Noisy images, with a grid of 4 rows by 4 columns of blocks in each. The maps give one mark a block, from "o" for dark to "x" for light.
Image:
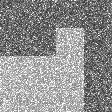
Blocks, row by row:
o o o o
o o x o
x x x o
x x x o
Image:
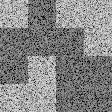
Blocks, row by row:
x o x x
o o o x
o x o o
x x o o
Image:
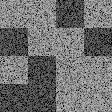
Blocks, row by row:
x x o x
o x x o
x o x x
o o x x
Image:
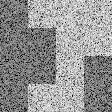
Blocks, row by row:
o x x x
o o x x
o o x o
o x x o
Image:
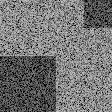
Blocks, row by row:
x x x o
x x x x
o o x x
o o x x
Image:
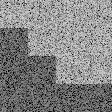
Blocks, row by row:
x x x x
o x x x
o o x x
o o o o
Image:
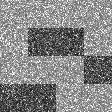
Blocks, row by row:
x x x x
x o o x
x x x o
o o x x
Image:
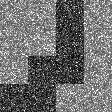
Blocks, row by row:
x x o x
x x o x
x o o x
o o x x
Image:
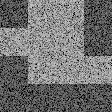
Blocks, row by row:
o x x o
x x x o
o x x x
o o o o
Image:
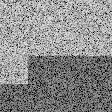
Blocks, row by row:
x x x x
x x x x
x o o o
o o o o
